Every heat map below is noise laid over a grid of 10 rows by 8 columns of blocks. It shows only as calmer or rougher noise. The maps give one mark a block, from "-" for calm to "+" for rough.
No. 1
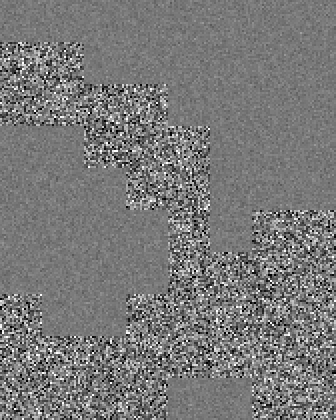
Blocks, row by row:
- - - - - - - -
+ + - - - - - -
+ + + + - - - -
- - + + + - - -
- - - + + - - -
- - - - + - + +
- - - - + + + +
+ - - + + + + +
+ + + + + + + +
+ + + + - - + +
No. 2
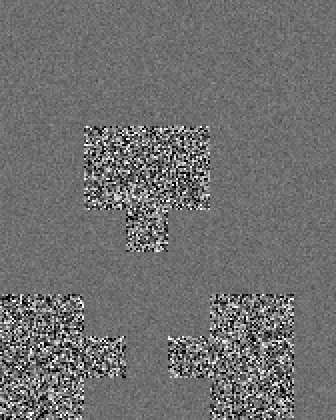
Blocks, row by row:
- - - - - - - -
- - - - - - - -
- - - - - - - -
- - + + + - - -
- - + + + - - -
- - - + - - - -
- - - - - - - -
+ + - - - + + -
+ + + - + + + -
+ + - - - + + -
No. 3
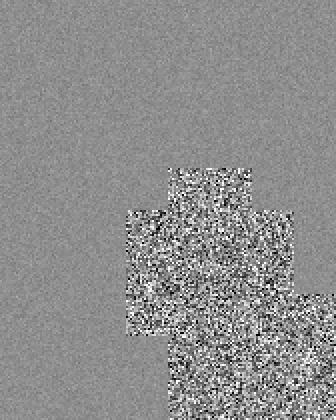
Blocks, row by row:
- - - - - - - -
- - - - - - - -
- - - - - - - -
- - - - - - - -
- - - - + + - -
- - - + + + + -
- - - + + + + -
- - - + + + + +
- - - - + + + +
- - - - + + + +
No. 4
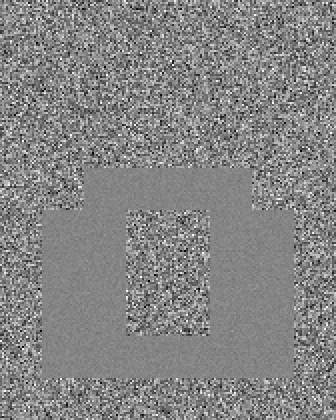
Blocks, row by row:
+ + + + + + + +
+ + + + + + + +
+ + + + + + + +
+ + + + + + + +
+ + - - - - + +
+ - - + + - - +
+ - - + + - - +
+ - - + + - - +
+ - - - - - - +
+ + + + + + + +
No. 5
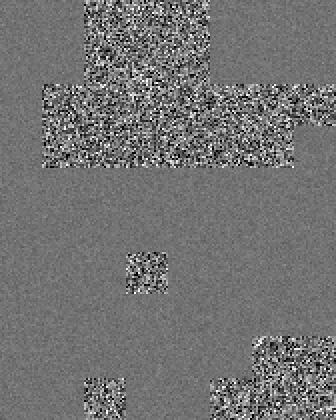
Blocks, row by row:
- - + + + - - -
- - + + + - - -
- + + + + + + +
- + + + + + + -
- - - - - - - -
- - - - - - - -
- - - + - - - -
- - - - - - - -
- - - - - - + +
- - + - - + + +
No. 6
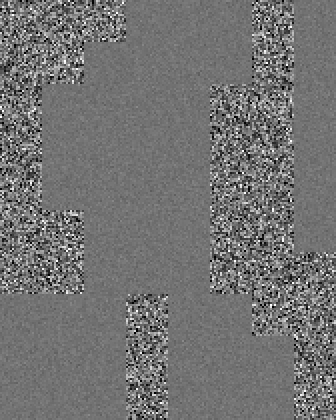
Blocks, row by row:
+ + + - - - + -
+ + - - - - + -
+ - - - - + + -
+ - - - - + + -
+ - - - - + + -
+ + - - - + + -
+ + - - - + + +
- - - + - - + +
- - - + - - - +
- - - + - - - +
